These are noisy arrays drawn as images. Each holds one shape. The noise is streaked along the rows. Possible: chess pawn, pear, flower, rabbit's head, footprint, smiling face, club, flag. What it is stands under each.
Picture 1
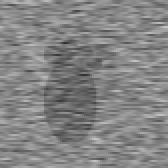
dark footprint
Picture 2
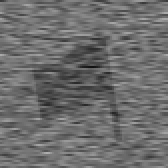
dark flag
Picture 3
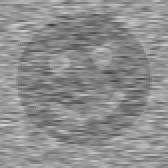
dark smiling face
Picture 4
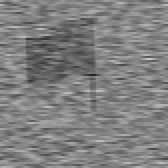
dark flag
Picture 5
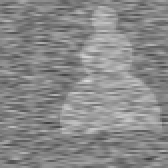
light chess pawn
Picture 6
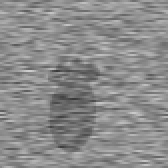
dark footprint
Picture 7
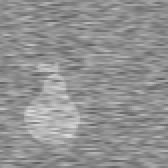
light pear
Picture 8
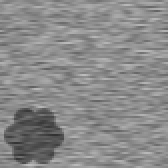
dark flower, bottom left
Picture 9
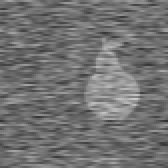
light pear
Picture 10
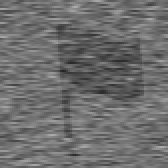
dark flag
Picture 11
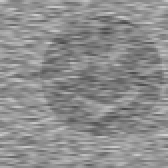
dark smiling face
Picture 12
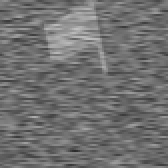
light flag, top middle
